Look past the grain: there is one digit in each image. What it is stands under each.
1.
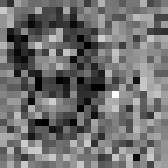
9
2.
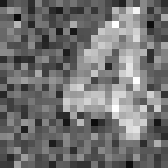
4
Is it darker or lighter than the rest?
lighter
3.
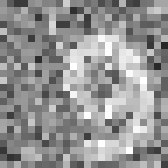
9
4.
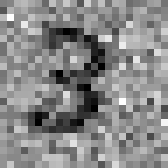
3
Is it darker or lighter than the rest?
darker
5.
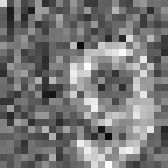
9
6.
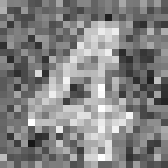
4
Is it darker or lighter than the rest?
lighter
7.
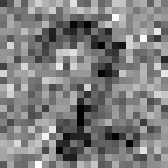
2
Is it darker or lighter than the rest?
darker
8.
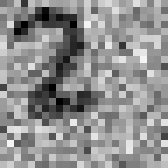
2
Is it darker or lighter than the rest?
darker
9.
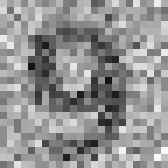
9
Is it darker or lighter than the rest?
darker
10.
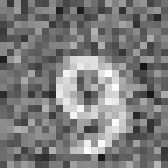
9
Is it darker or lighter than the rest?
lighter
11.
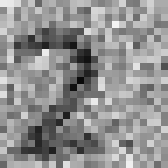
2
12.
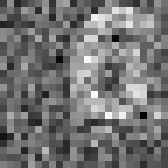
6
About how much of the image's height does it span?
two thirds
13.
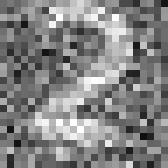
2
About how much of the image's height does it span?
nearly all
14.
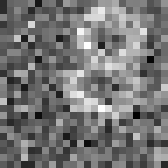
8
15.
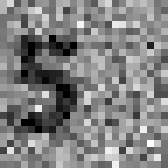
5
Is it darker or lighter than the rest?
darker
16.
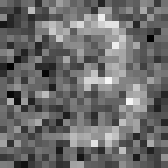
3
